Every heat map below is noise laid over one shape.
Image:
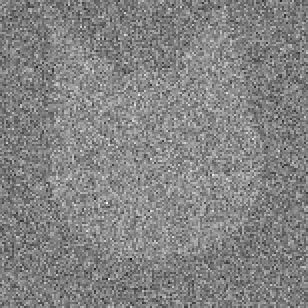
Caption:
light cat's head
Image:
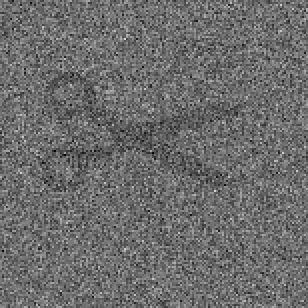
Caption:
dark pair of scissors
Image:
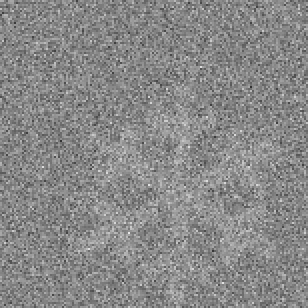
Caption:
light snowflake
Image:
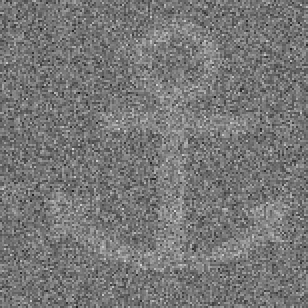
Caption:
light anchor
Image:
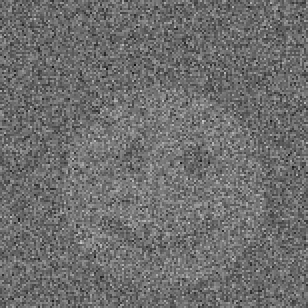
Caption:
light smiling face
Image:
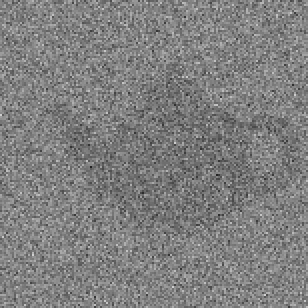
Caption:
dark teapot
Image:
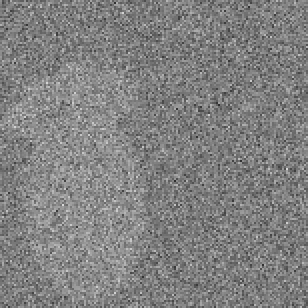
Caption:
light footprint
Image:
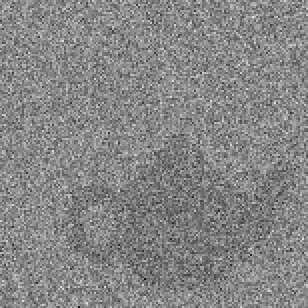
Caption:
dark teapot
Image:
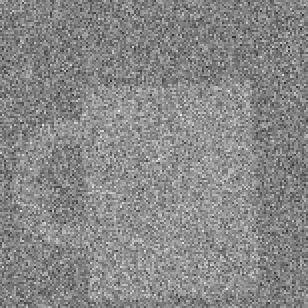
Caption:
light cup
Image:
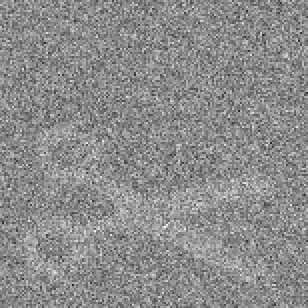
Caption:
light pair of scissors
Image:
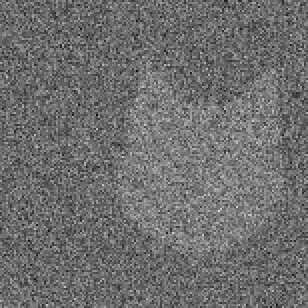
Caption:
light cat's head
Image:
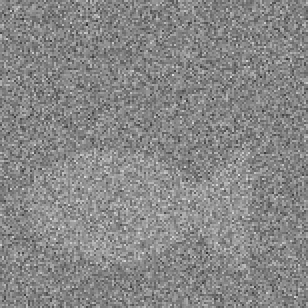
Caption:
light fish
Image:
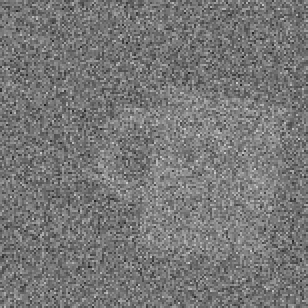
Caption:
light cup
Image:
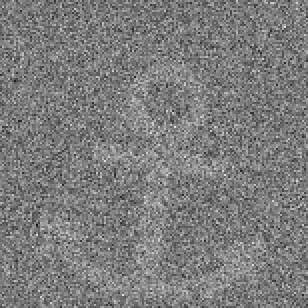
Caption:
light anchor
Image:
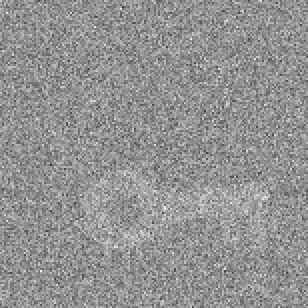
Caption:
light key
